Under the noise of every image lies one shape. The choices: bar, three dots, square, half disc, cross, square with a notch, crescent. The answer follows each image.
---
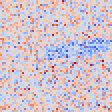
bar
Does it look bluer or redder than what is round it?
bluer
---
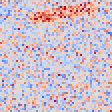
bar
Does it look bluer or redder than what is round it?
redder
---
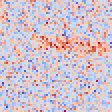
bar
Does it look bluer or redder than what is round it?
redder
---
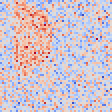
half disc
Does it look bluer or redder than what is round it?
redder
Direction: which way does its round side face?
right
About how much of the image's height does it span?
two thirds
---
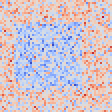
square
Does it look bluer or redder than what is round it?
bluer
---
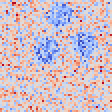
three dots
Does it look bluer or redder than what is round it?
bluer
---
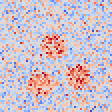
three dots
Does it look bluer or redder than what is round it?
redder
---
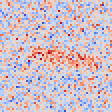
bar
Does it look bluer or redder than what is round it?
redder
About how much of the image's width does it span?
two thirds
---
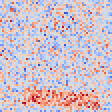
bar
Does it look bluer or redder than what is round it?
redder
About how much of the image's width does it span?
two thirds
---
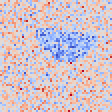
half disc
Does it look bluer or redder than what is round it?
bluer
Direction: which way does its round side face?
down
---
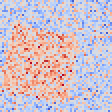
square
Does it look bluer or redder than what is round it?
redder
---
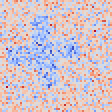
cross
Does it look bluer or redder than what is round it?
bluer
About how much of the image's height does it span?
two thirds
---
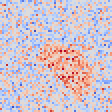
half disc
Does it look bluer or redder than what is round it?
redder
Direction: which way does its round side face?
up and right
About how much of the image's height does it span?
half
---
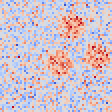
three dots
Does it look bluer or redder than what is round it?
redder
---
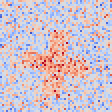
cross
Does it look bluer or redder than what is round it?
redder
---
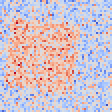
square
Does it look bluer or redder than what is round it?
redder
